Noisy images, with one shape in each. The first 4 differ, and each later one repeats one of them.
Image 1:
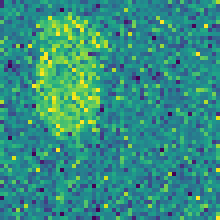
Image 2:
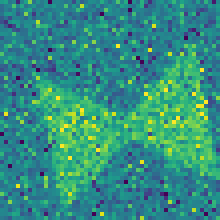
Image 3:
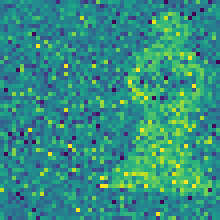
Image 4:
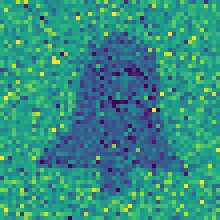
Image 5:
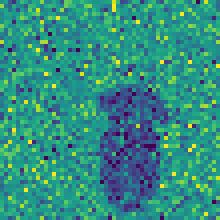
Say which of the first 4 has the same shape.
1
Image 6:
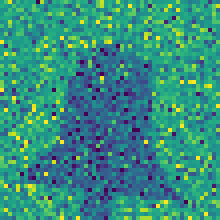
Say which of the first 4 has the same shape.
4
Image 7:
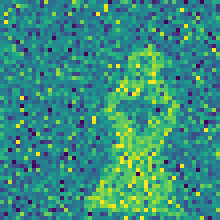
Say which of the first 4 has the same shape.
3
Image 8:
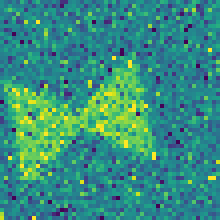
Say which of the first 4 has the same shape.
2
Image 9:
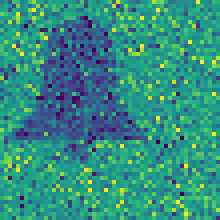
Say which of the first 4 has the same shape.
4
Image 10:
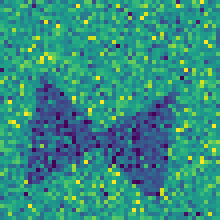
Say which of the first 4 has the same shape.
2
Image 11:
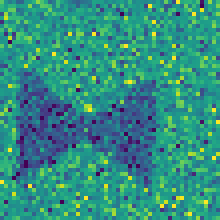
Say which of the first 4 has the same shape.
2
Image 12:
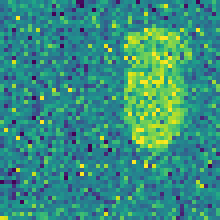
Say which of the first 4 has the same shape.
1
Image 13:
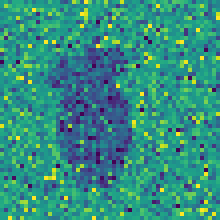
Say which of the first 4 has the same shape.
1
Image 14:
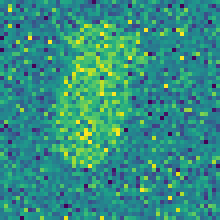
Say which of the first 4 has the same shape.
1
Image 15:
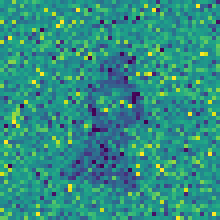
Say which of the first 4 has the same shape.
3
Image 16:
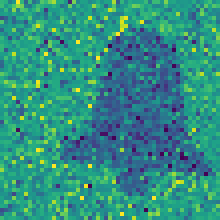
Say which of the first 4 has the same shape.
4
